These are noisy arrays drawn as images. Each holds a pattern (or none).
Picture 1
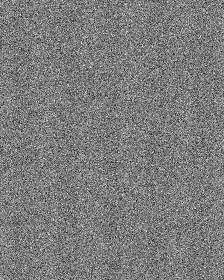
vertical stripes
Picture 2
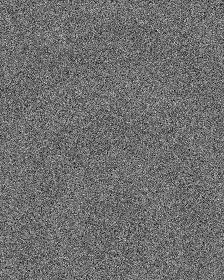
rings round one point
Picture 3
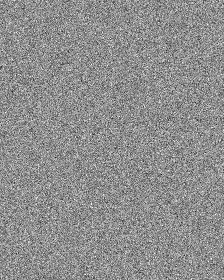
only noise
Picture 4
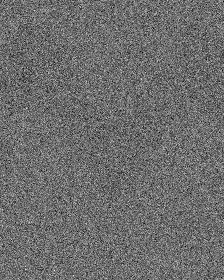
a wavy band
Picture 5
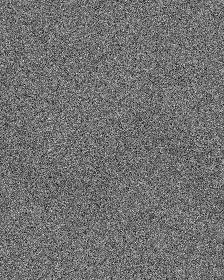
a wavy band
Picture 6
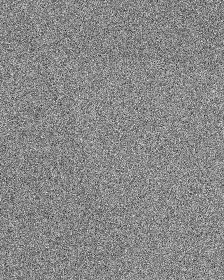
spokes from one point
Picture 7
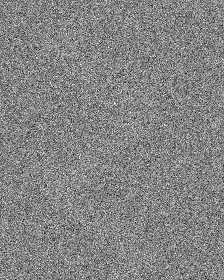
a wavy band
